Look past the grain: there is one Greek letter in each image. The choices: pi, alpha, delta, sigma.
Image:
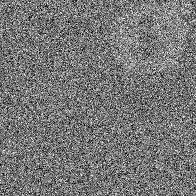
sigma
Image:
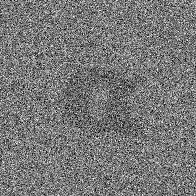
alpha
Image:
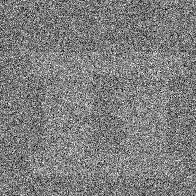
pi
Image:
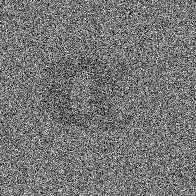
alpha
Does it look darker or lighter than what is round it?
darker
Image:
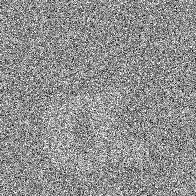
alpha
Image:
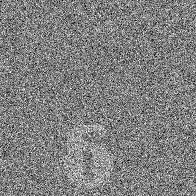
delta
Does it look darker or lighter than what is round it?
lighter
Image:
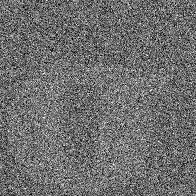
sigma
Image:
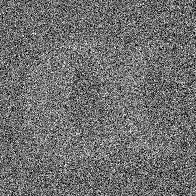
alpha
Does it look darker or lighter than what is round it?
lighter
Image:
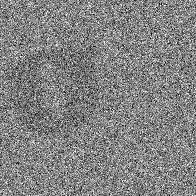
sigma
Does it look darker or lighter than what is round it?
darker
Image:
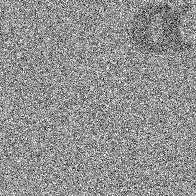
alpha
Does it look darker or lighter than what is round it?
darker
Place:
top right
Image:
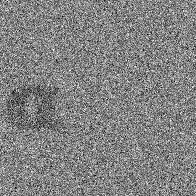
alpha
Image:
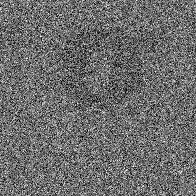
sigma
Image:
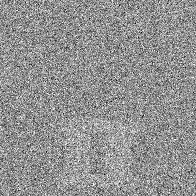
pi
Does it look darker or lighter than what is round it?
lighter
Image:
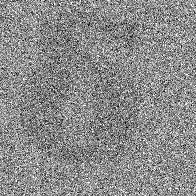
delta
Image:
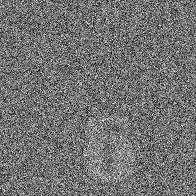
delta
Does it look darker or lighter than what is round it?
lighter
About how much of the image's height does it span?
a third
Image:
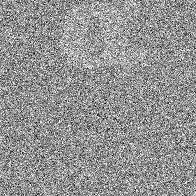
alpha
